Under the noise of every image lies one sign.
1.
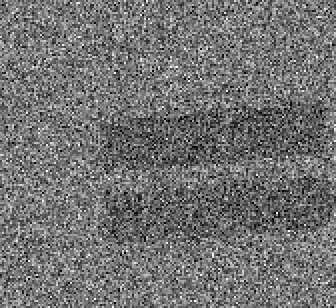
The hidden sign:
equals sign
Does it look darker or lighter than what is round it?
darker
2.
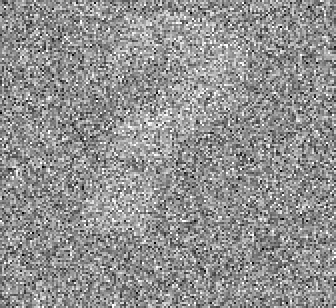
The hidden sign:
question mark
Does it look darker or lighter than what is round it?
lighter
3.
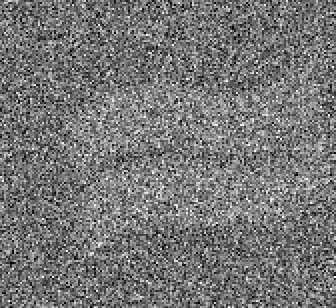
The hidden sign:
approximately sign
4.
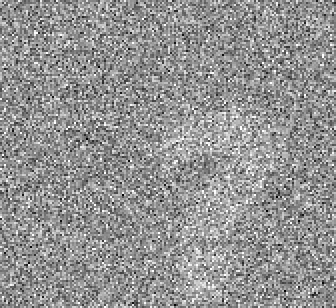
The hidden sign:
question mark
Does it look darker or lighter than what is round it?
lighter
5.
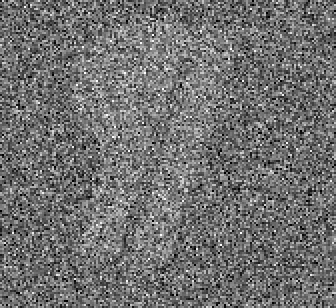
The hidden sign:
pilcrow
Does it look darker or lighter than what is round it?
lighter
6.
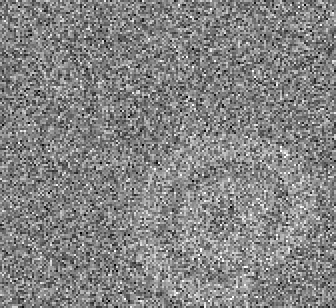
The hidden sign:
at sign
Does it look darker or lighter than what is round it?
lighter
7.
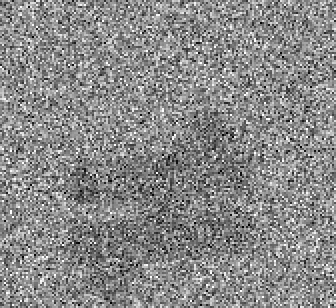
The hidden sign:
not-equal sign
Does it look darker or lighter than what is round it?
darker
